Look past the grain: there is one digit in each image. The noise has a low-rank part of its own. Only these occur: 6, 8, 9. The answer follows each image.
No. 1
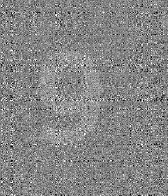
9
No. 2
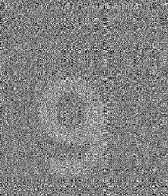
9
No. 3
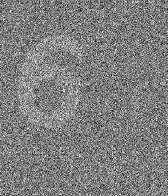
6
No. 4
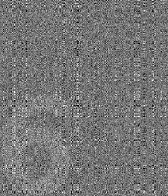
6
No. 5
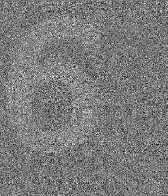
6
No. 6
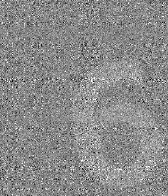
6
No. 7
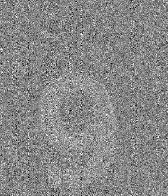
9
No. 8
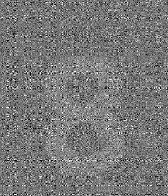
8
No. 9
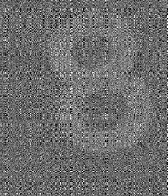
8
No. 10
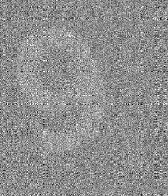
9
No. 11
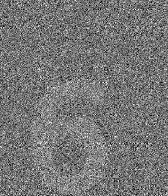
6
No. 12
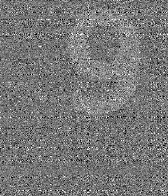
9
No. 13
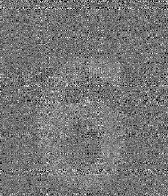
6
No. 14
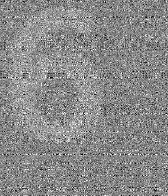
6
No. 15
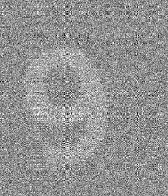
9
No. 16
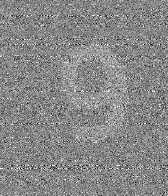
9
